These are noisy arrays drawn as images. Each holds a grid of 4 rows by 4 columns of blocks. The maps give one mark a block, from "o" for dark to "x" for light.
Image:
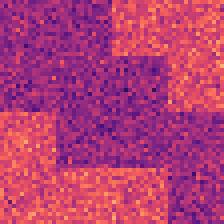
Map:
o o x x
o o o x
x o o o
x x x o
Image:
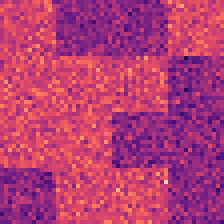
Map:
x o o x
x x x o
x x o o
o x x o
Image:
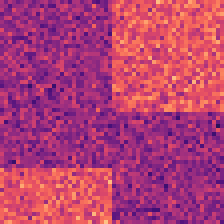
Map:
o o x x
o o x x
o o o o
x x o o
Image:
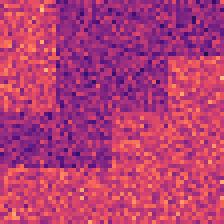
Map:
x o o o
x o o x
o o x x
x x x x
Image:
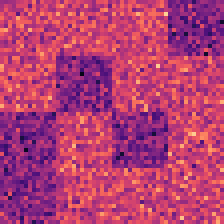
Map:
x x x o
x o x x
o x o x
o x x x
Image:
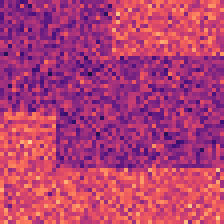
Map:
o o x x
o o o o
x o o o
x x x x
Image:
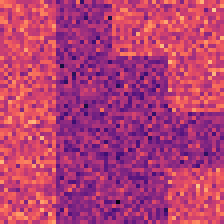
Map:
x o x x
x o o x
x o o o
x o o x
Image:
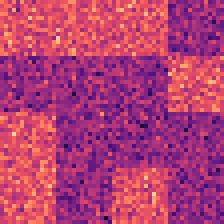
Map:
x x x o
o o o x
x o o o
x o x o
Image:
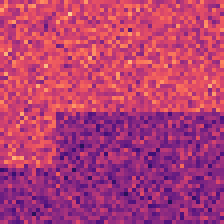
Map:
x x x x
x x x x
x o o o
o o o o
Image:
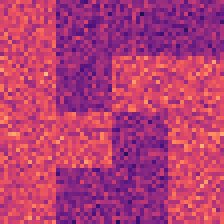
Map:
x o o o
x o x x
x x o x
x o o x
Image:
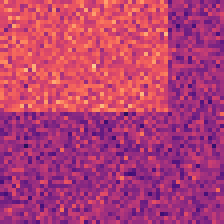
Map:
x x x o
x x x o
o o o o
o o o o
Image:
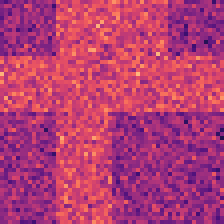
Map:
o x x o
x x x x
o x o o
o x o o
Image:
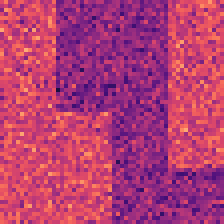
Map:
x o o x
x o o x
x x o x
x x o o
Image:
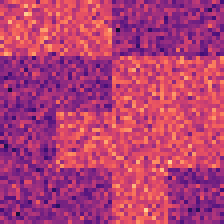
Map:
x x o o
o o x x
o x x x
o o x o
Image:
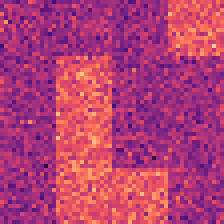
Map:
o o o x
o x o o
o x o o
o x x o
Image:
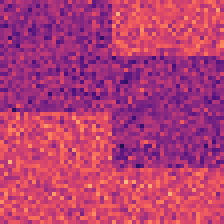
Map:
o o x x
o o o o
x x o o
x x x x
